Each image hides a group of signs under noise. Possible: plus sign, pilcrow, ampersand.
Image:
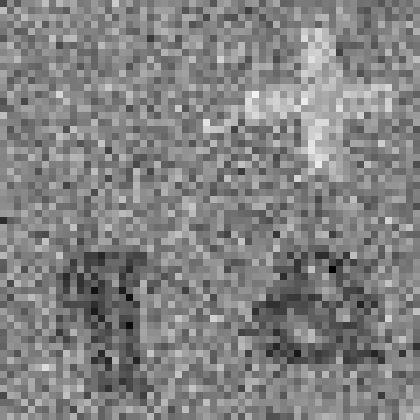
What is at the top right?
plus sign
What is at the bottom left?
pilcrow
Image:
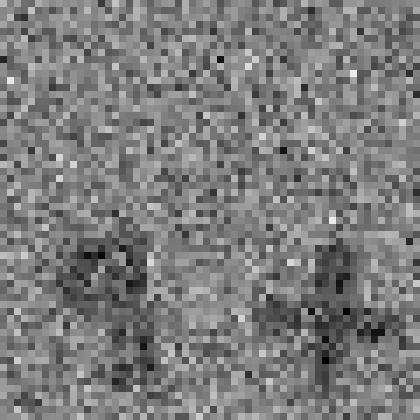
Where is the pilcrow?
bottom left
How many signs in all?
2
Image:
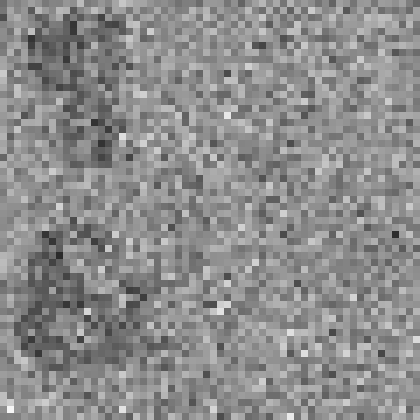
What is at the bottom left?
ampersand
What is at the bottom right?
nothing
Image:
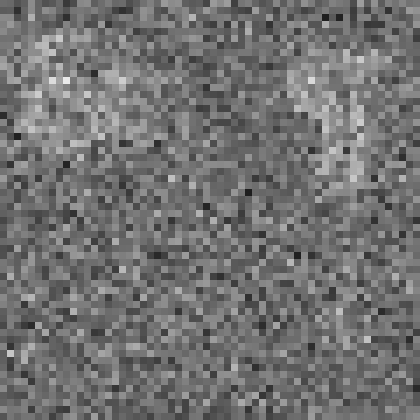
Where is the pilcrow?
top right
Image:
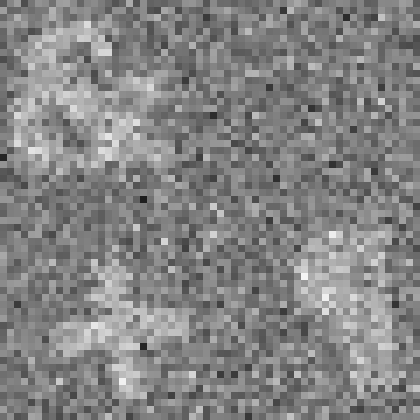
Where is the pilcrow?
bottom right
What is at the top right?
nothing
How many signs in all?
3
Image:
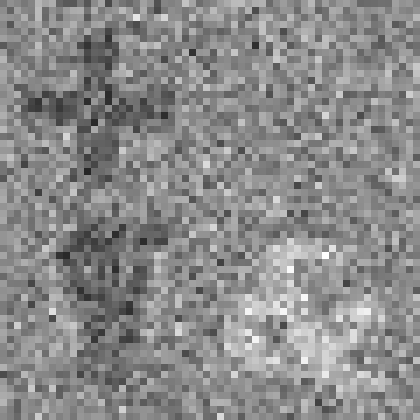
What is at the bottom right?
ampersand
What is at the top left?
plus sign
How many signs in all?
3
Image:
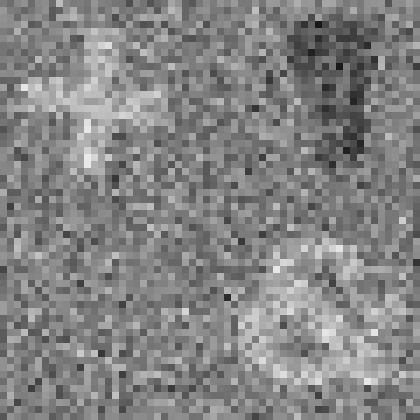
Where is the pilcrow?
top right
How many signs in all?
3
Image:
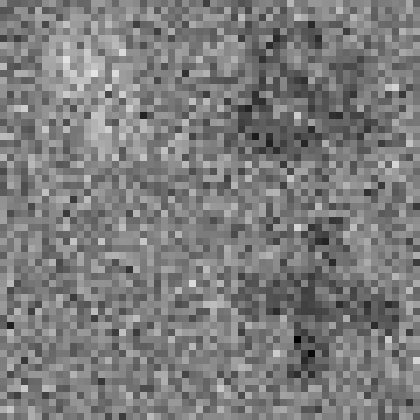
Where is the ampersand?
top right
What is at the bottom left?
nothing
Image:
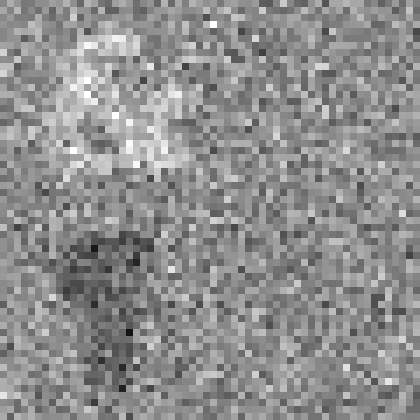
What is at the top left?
ampersand
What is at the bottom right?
nothing
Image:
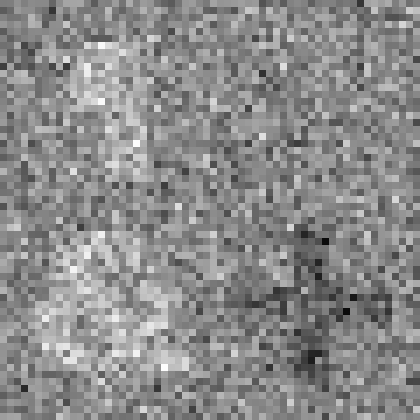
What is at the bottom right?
plus sign
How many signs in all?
3
